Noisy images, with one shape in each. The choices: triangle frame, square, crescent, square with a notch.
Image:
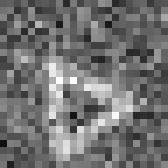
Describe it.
light triangle frame
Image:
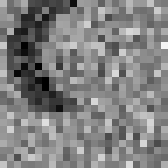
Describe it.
dark crescent
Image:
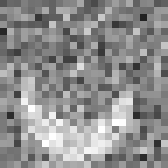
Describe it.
light crescent
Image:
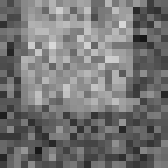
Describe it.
light square
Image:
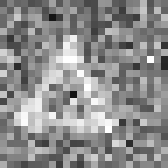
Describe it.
light triangle frame
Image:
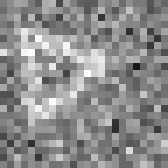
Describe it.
light triangle frame
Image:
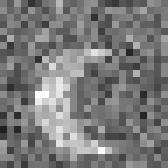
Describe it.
light crescent
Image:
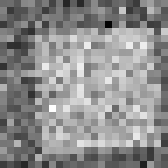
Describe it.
light square
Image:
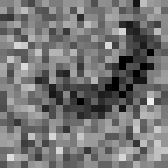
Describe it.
dark crescent
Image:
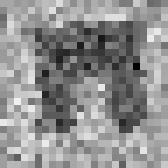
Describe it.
dark square with a notch
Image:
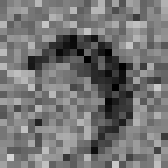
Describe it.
dark crescent
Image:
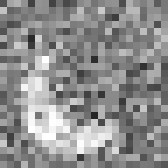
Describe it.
light crescent
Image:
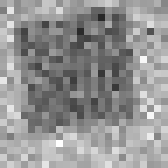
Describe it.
dark square
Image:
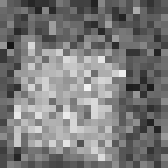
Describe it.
light square
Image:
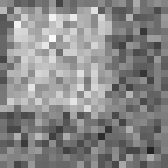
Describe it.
light square
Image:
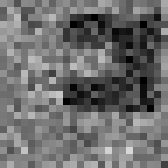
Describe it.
dark square with a notch
